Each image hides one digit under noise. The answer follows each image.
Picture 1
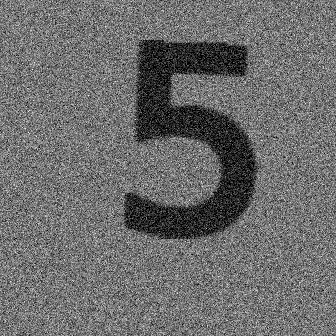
dark 5
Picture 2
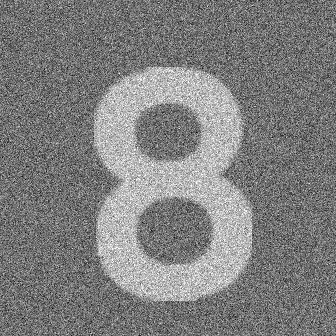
light 8
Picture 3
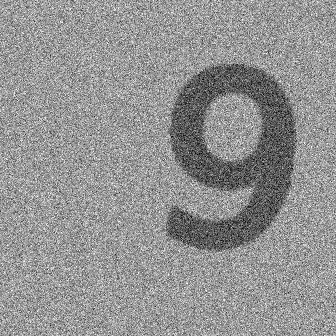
dark 9
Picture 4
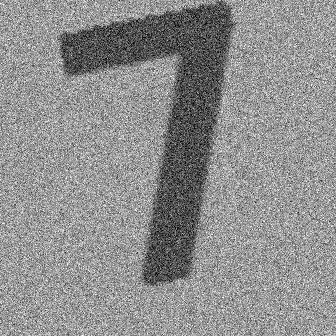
dark 7
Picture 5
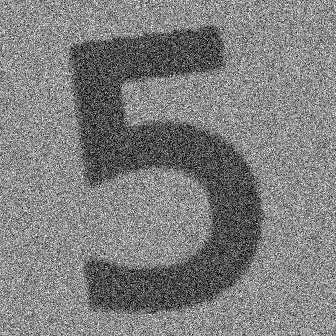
dark 5
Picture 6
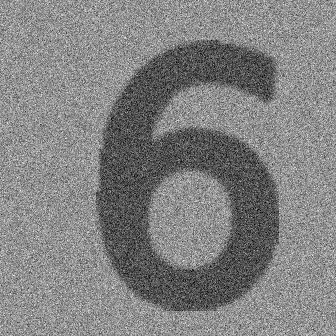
dark 6
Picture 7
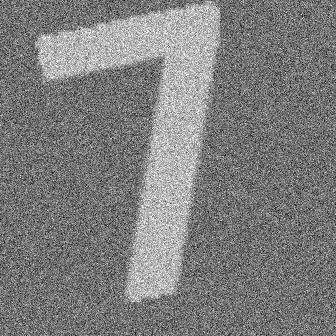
light 7
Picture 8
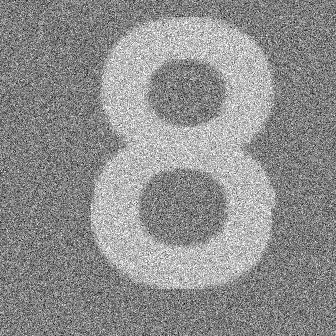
light 8
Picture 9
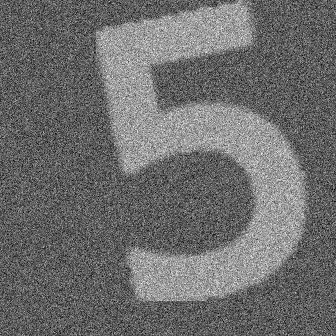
light 5
